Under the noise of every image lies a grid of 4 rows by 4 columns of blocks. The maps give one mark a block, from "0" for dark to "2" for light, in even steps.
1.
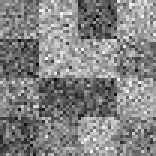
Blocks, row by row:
1 2 0 2
0 2 2 1
1 0 0 2
0 1 2 1
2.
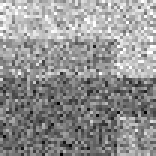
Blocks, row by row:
2 2 2 2
1 1 1 2
0 0 0 0
0 0 0 1
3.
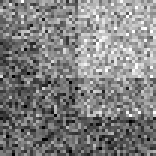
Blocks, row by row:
1 1 2 2
0 1 2 2
0 0 1 1
0 0 0 0
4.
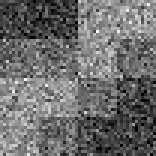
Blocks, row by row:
0 0 2 2
1 1 2 1
2 2 1 0
2 1 0 0
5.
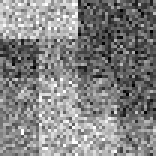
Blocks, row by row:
2 2 0 0
0 1 0 0
1 2 1 0
1 2 2 1
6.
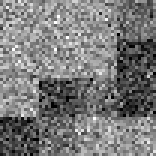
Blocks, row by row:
2 2 2 1
2 2 2 0
2 0 1 0
0 1 2 2
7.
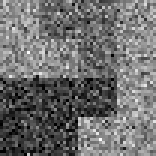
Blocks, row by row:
2 1 1 2
2 2 1 2
0 0 0 2
0 0 2 2
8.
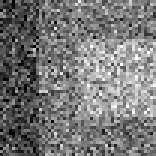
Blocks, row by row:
0 1 1 1
0 1 2 2
0 1 2 2
0 1 1 1
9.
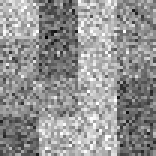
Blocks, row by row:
2 0 2 1
1 0 2 1
1 1 2 0
0 2 2 0
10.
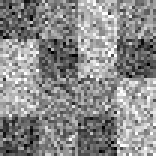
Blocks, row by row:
0 1 2 1
2 0 2 0
2 1 1 2
0 1 0 2
